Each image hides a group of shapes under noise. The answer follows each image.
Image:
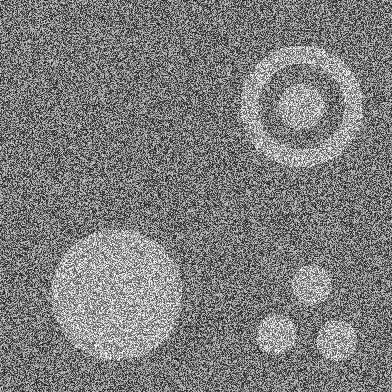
top right: light bullseye; bottom left: light disc; bottom right: light three dots
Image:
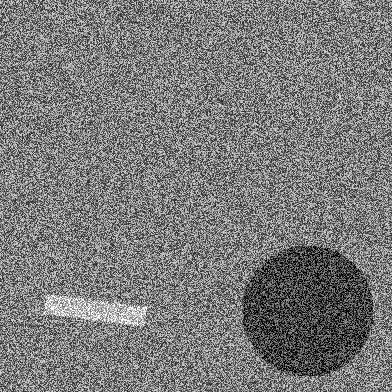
bottom left: light bar; bottom right: dark disc
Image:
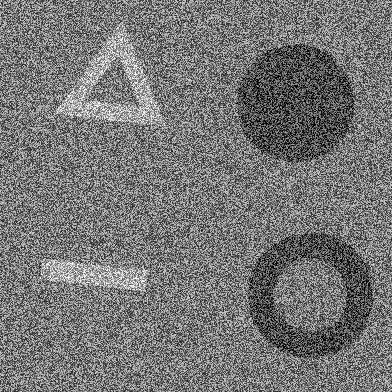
top left: light triangle frame; top right: dark disc; bottom left: light bar; bottom right: dark ring
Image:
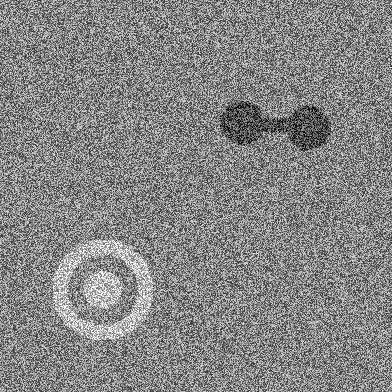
top right: dark dumbbell; bottom left: light bullseye
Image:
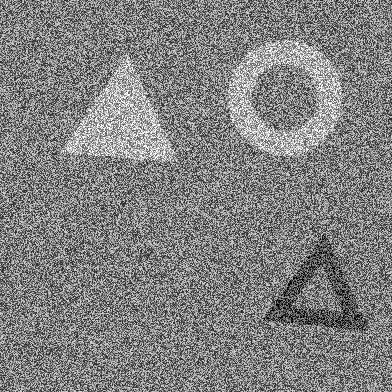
top left: light triangle; top right: light ring; bottom right: dark triangle frame
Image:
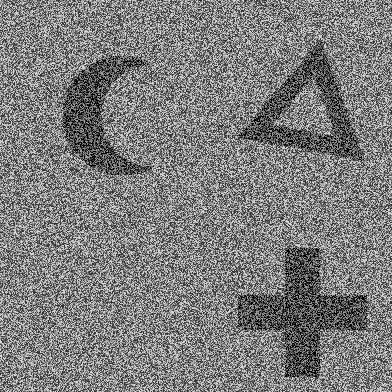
top left: dark crescent; top right: dark triangle frame; bottom right: dark cross
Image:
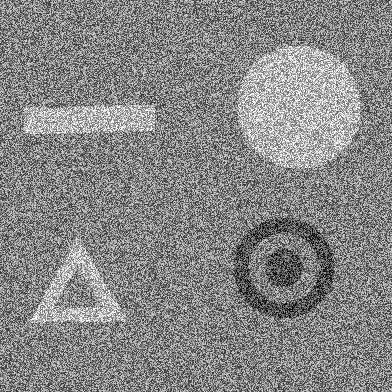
top left: light bar; top right: light disc; bottom left: light triangle frame; bottom right: dark bullseye
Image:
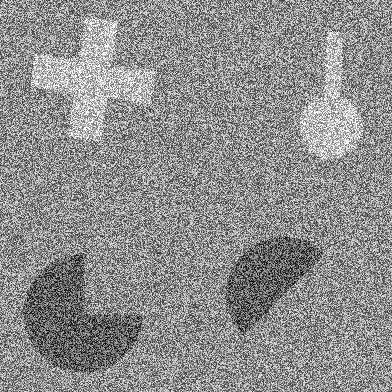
top left: light cross; top right: light lollipop; bottom left: dark disc with a wedge cut out; bottom right: dark half disc
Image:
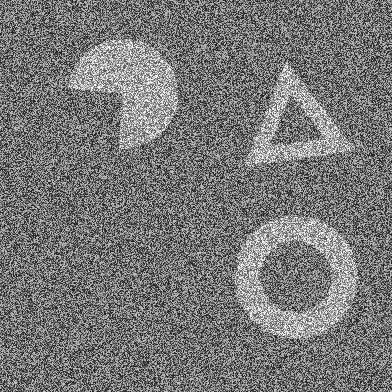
top left: light disc with a wedge cut out; top right: light triangle frame; bottom right: light ring
